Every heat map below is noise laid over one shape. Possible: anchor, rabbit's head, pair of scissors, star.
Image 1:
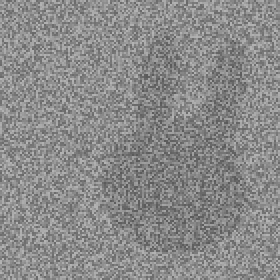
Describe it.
dark rabbit's head
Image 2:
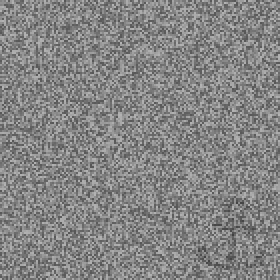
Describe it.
dark anchor, bottom right
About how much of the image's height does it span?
a quarter
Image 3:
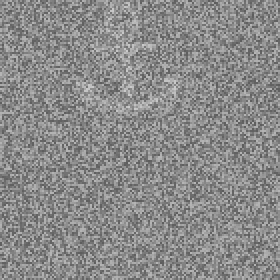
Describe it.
light anchor, top middle
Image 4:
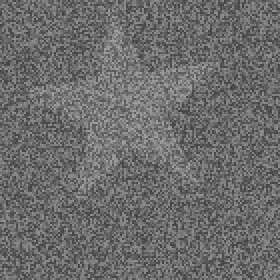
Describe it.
light star
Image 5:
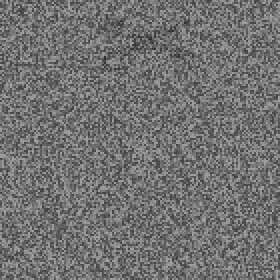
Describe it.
dark pair of scissors, top middle
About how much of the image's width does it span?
a third
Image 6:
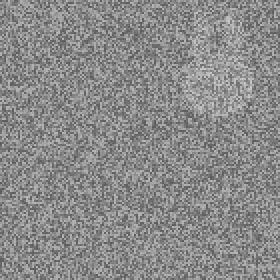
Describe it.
light rabbit's head, top right
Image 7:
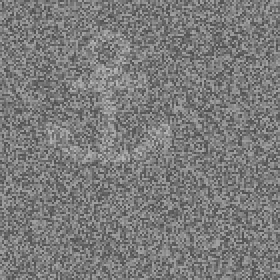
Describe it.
light anchor
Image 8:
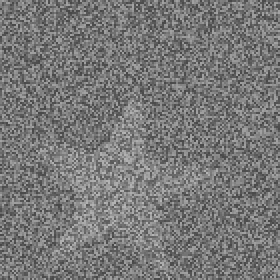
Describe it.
light star
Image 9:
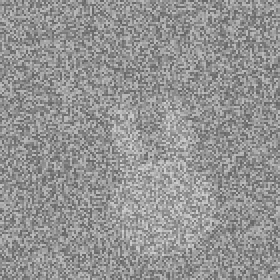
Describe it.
light rabbit's head
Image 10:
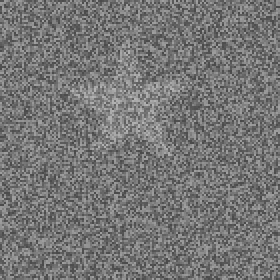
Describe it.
light star
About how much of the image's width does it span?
half
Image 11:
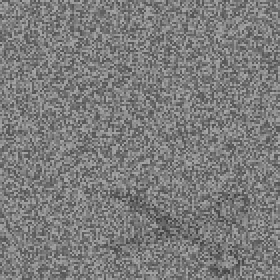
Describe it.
dark pair of scissors
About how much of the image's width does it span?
half
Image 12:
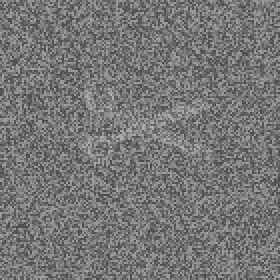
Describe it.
light pair of scissors
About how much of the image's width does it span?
half
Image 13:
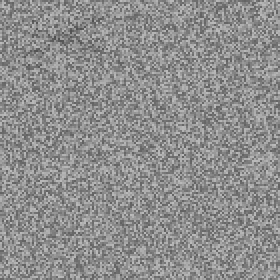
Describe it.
dark pair of scissors, top left
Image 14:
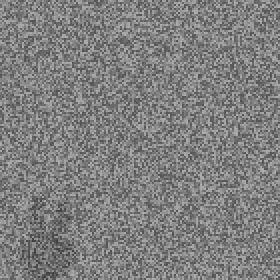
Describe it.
dark rabbit's head, bottom left
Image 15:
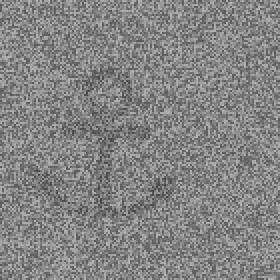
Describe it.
dark anchor
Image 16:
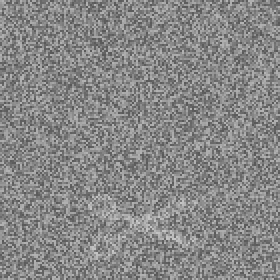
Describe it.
light pair of scissors, bottom middle
